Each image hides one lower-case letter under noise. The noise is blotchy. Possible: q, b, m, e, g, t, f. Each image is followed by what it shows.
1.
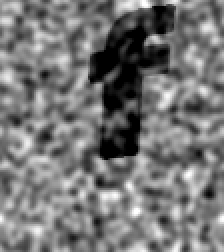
f
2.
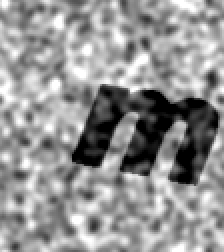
m
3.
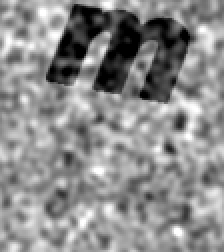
m
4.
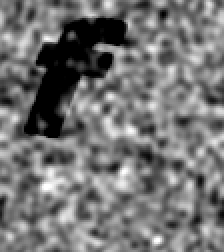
f
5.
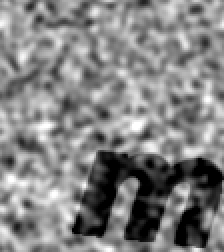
m
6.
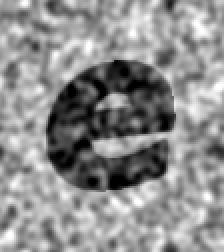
e
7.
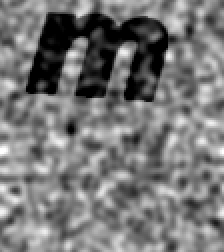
m
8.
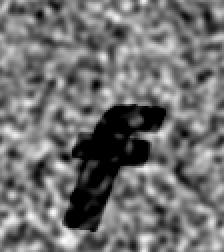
f
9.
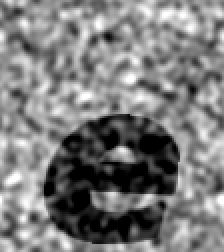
e
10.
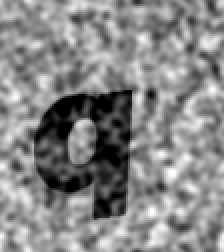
q
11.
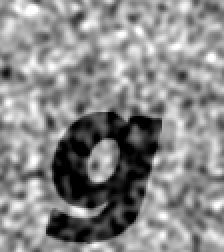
g
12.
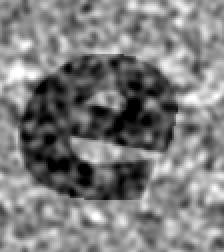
e
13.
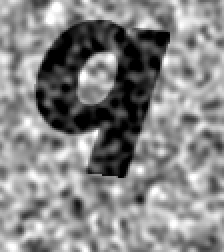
q
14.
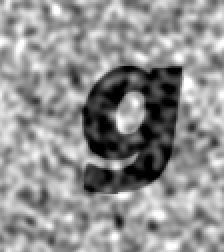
g
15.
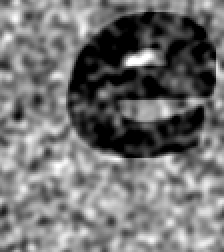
e
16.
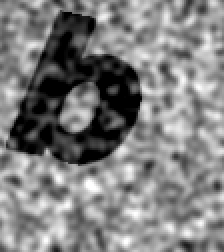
b
